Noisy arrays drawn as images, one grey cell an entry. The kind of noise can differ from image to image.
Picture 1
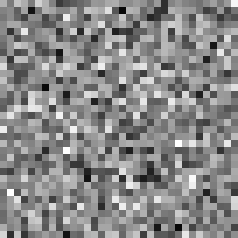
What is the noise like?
independent entries
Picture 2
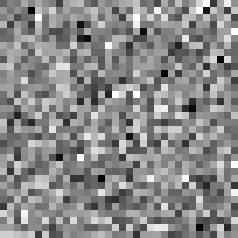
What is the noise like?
independent entries
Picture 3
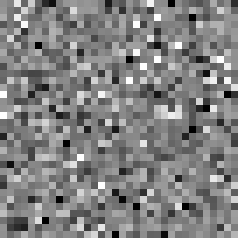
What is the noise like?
heavy tails
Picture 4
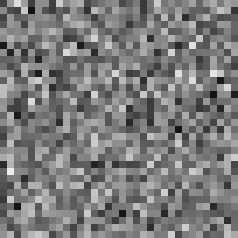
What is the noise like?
independent entries
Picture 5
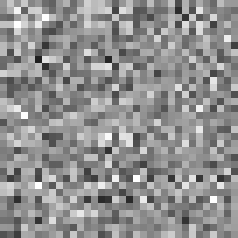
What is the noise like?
low rank plus noise
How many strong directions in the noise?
one
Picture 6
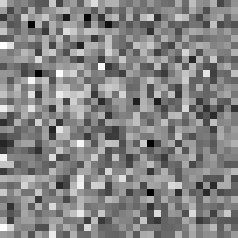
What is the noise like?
low rank plus noise
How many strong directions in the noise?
five to eight
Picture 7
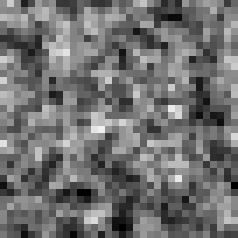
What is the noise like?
blotchy
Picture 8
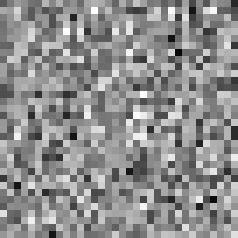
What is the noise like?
low rank plus noise
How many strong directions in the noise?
five to eight
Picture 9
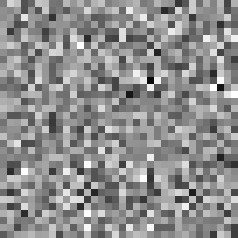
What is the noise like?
low rank plus noise
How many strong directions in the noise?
three or four
